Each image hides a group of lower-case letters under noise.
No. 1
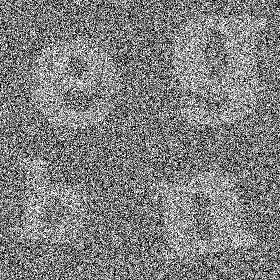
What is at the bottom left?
b
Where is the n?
bottom right
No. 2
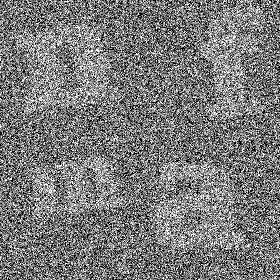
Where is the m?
bottom left
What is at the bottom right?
a
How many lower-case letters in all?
4
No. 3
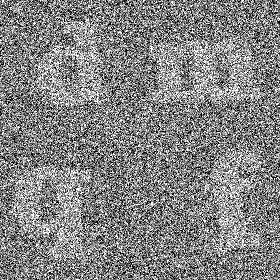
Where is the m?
top right
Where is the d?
top left
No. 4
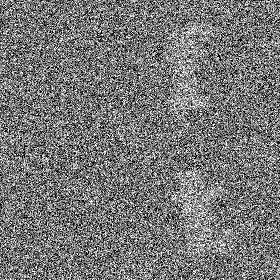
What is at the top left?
nothing
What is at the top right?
f
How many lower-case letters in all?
2
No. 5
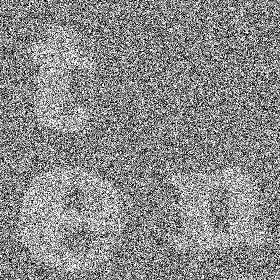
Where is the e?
bottom left
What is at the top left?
t
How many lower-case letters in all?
3
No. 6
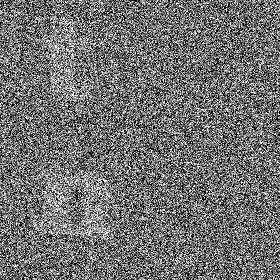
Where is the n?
bottom left
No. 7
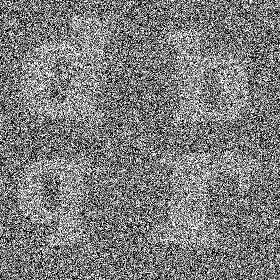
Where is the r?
bottom right
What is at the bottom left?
q
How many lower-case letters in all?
4
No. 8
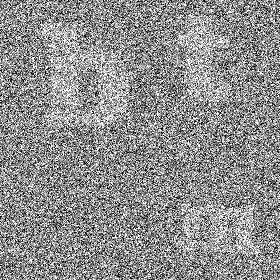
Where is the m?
bottom right
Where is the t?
top right
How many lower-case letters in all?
3
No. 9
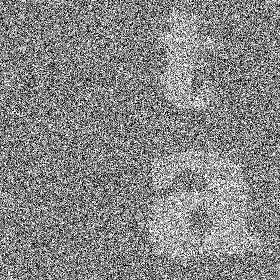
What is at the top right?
t
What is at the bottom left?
nothing
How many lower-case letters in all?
2
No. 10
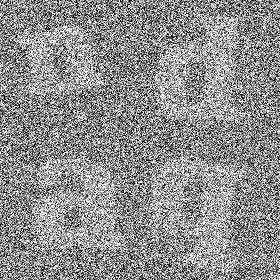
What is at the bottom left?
a
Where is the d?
top right
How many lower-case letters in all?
4
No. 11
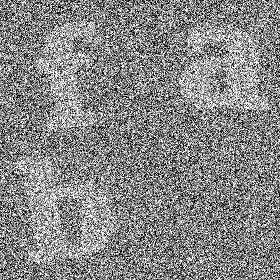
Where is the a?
top right
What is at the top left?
f
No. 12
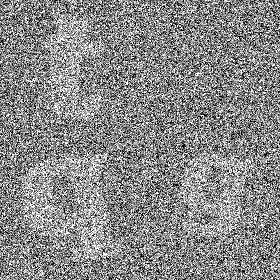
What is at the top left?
t
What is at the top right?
nothing
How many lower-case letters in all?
3
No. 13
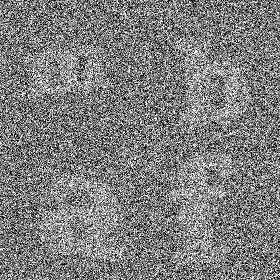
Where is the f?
bottom right
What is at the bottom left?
a
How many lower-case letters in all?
4
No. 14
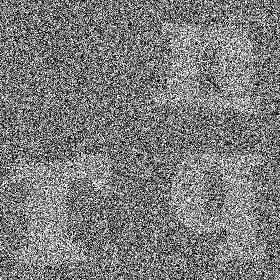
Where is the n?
top right
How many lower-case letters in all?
3
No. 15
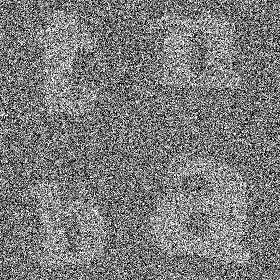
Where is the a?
bottom right
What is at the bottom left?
b
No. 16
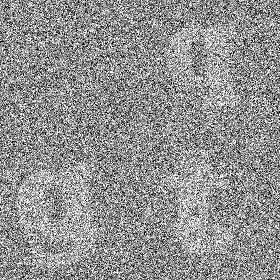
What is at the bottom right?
t
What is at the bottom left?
g
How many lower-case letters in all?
3
